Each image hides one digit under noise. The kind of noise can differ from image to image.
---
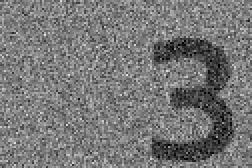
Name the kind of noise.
independent entries
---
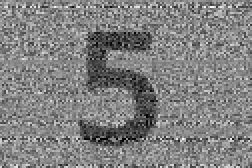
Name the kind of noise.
rows of uneven size
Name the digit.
5
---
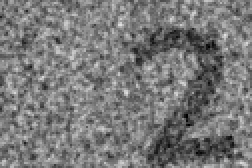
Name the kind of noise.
blotchy
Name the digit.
2
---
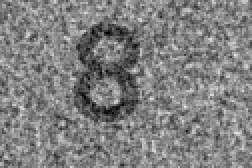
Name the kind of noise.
blotchy
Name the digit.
8
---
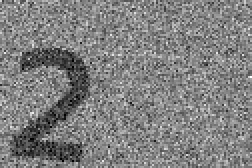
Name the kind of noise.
independent entries
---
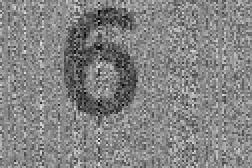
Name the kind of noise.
columns of uneven size
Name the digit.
6
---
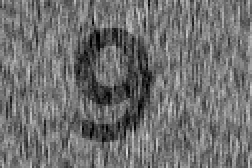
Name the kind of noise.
streaked along the columns
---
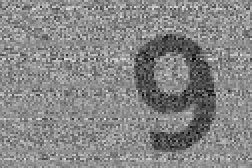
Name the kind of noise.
rows of uneven size
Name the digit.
9
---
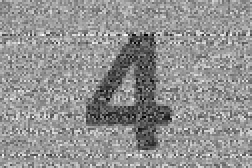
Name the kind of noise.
rows of uneven size
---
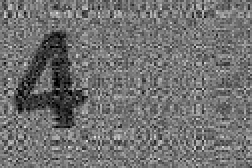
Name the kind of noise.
low rank plus noise
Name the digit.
4
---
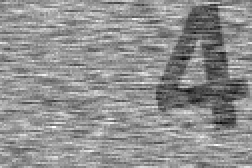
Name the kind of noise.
streaked along the rows
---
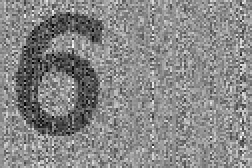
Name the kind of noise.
columns of uneven size
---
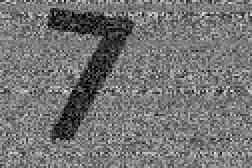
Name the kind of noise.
rows of uneven size
